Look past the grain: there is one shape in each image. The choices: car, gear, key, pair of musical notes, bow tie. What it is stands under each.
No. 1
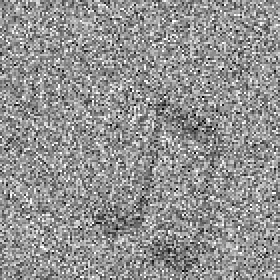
pair of musical notes
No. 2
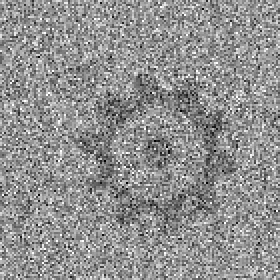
gear
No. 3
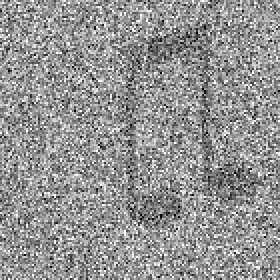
pair of musical notes
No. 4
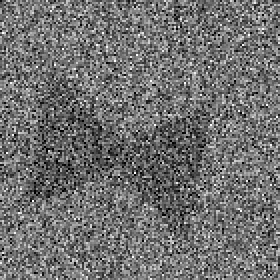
bow tie
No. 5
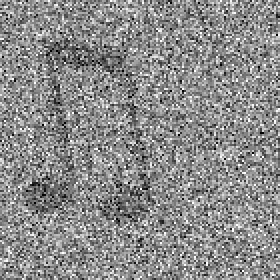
pair of musical notes
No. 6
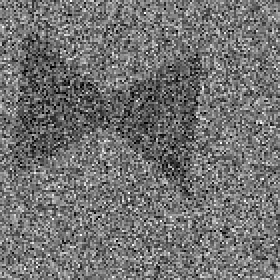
bow tie
